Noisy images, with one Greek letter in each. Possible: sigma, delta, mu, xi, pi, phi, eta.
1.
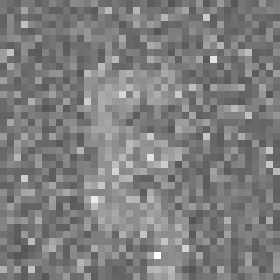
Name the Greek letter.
xi
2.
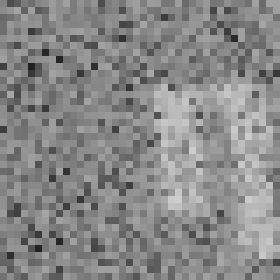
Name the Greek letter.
eta
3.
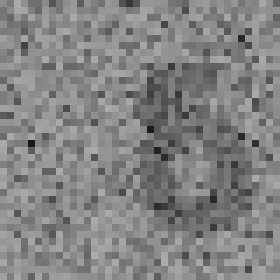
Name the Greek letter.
delta
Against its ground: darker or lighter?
darker
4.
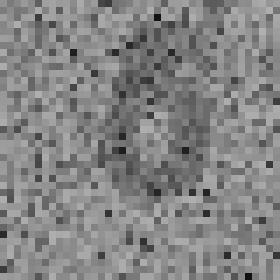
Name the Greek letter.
delta
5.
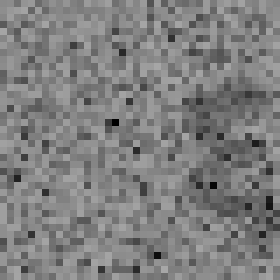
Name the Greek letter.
xi
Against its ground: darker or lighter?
darker
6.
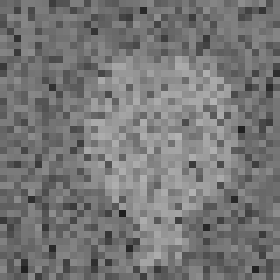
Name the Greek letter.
phi
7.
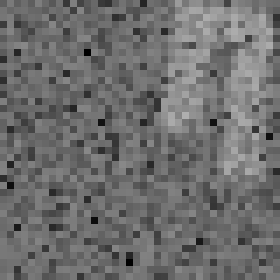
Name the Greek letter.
eta
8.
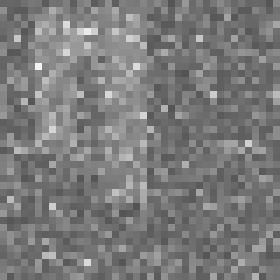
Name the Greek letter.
eta
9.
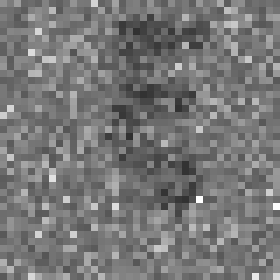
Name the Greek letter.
xi
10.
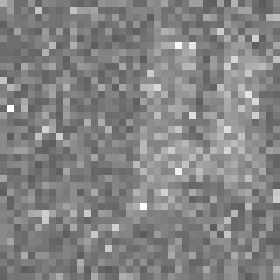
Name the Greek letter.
mu
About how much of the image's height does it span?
two thirds
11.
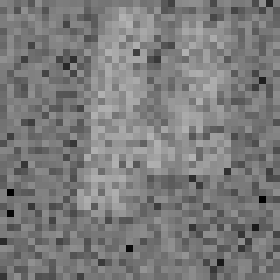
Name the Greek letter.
mu
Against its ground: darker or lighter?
lighter
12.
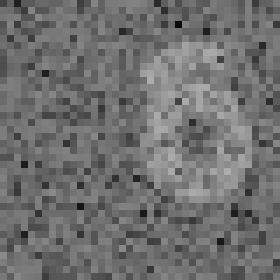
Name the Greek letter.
delta
